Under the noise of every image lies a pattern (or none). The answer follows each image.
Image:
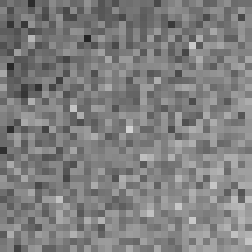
a smooth slope
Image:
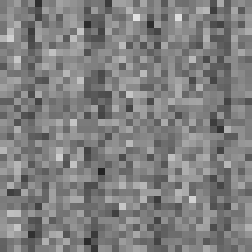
vertical stripes
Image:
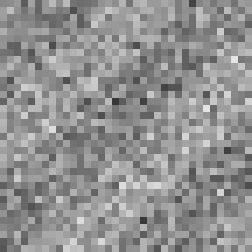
diagonal stripes
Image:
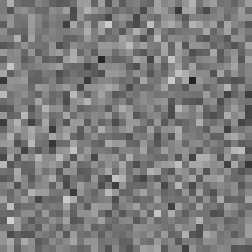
only noise
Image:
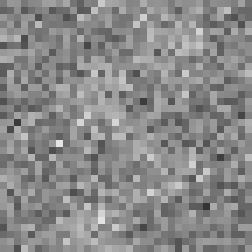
a wavy band
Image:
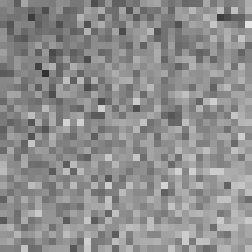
a smooth slope
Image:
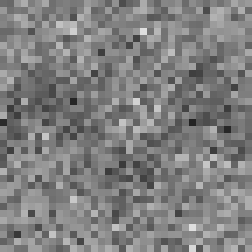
a wavy band
